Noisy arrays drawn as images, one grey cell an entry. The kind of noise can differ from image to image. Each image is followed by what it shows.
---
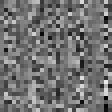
columns of uneven size
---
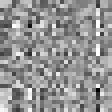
low rank plus noise
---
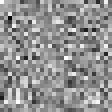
low rank plus noise
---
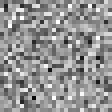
independent entries
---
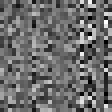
columns of uneven size
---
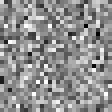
independent entries
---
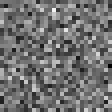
independent entries
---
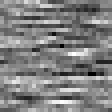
streaked along the rows
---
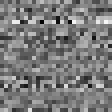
rows of uneven size
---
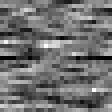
streaked along the rows
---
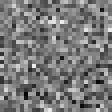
independent entries
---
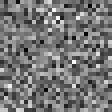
independent entries
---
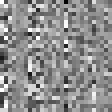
columns of uneven size
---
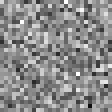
independent entries
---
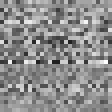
rows of uneven size
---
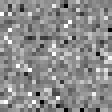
heavy tails
